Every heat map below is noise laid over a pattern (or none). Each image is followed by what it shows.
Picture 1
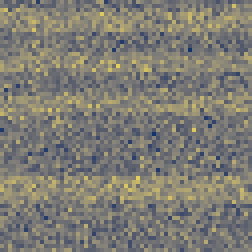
bands of rows
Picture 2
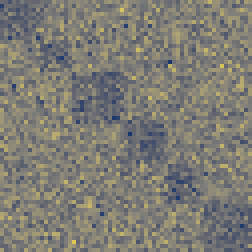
blocks along the diagonal
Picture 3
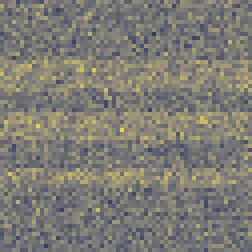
bands of rows
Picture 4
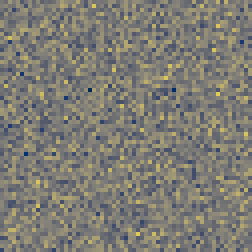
only noise
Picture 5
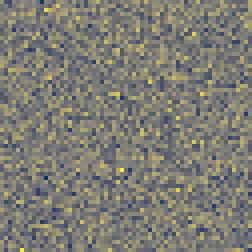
only noise
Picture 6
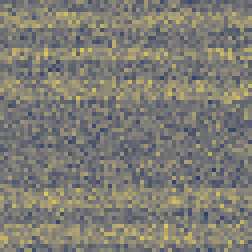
bands of rows
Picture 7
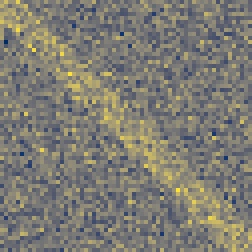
a diagonal band
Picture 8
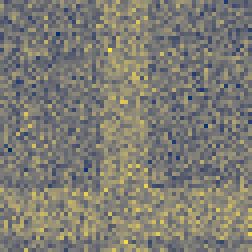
bands of rows crossing bands of columns
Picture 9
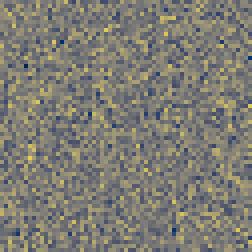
only noise
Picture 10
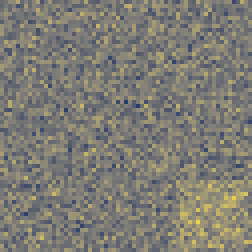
one block
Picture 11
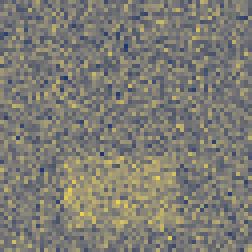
one block
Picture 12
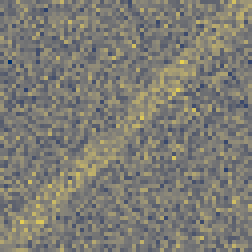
a diagonal band
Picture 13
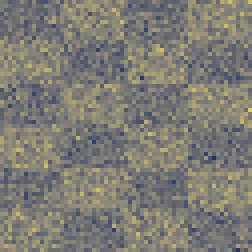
a checkerboard
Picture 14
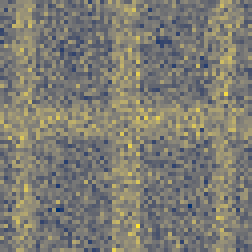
bands of rows crossing bands of columns
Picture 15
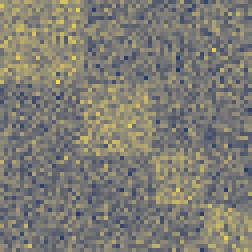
blocks along the diagonal
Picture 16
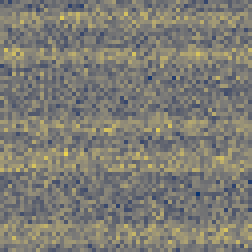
bands of rows
